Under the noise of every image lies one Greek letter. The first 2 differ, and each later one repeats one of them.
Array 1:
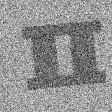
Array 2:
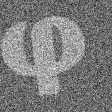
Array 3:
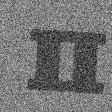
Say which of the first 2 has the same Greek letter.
1
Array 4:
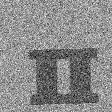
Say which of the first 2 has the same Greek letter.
1
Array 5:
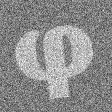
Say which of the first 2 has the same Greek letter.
2
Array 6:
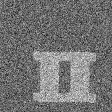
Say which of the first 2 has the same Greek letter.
1
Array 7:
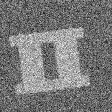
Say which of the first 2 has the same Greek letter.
1
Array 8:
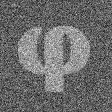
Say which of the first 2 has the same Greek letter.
2
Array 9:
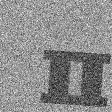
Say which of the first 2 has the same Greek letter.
1
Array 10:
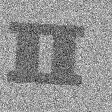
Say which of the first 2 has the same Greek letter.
1
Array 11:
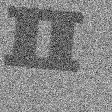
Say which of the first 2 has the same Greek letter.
1
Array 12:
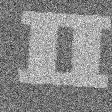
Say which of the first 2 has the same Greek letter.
1
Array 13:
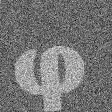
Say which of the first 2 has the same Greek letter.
2
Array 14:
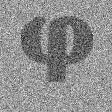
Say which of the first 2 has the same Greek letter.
2
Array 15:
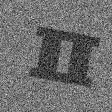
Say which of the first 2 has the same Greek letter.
1
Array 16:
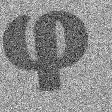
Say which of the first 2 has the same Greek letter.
2
